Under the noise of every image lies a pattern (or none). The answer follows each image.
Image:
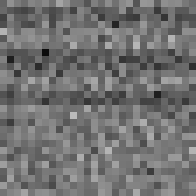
bands of rows
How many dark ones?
3
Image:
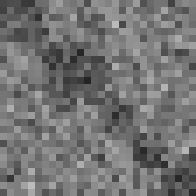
blocks along the diagonal
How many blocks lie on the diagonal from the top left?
5
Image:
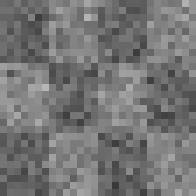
a checkerboard
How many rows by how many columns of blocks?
3 by 4
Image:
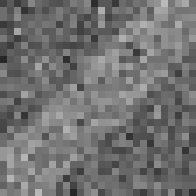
a diagonal band
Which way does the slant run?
bottom left to top right
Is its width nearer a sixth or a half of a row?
a half
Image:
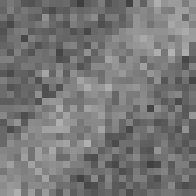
a diagonal band
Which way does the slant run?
bottom left to top right
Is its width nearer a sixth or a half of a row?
a half
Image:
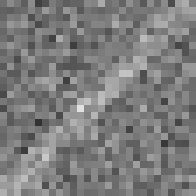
a diagonal band
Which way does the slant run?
bottom left to top right
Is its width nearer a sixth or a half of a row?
a sixth
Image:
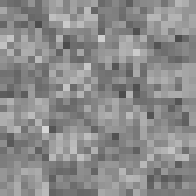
a checkerboard
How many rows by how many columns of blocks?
6 by 4
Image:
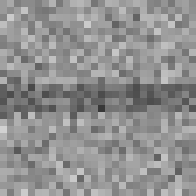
one band of rows
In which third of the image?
middle
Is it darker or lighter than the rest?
darker
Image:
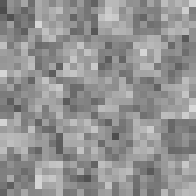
a checkerboard
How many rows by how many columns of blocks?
5 by 6
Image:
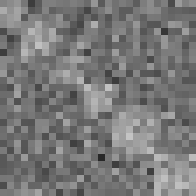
blocks along the diagonal
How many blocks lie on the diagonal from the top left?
6
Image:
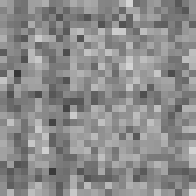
bands of rows crossing bands of columns
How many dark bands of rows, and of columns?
3 and 3
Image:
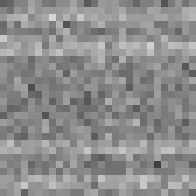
bands of rows
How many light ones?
4
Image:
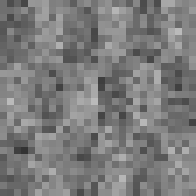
a checkerboard
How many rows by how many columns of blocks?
3 by 6
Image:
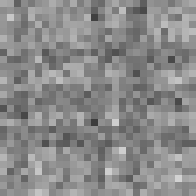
bands of rows crossing bands of columns
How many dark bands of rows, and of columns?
3 and 3
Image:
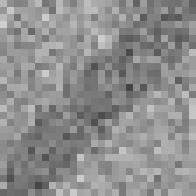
a diagonal band
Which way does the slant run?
bottom left to top right
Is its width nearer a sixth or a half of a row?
a half
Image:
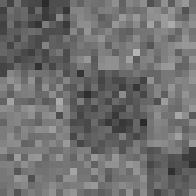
blocks along the diagonal
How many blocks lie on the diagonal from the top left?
3
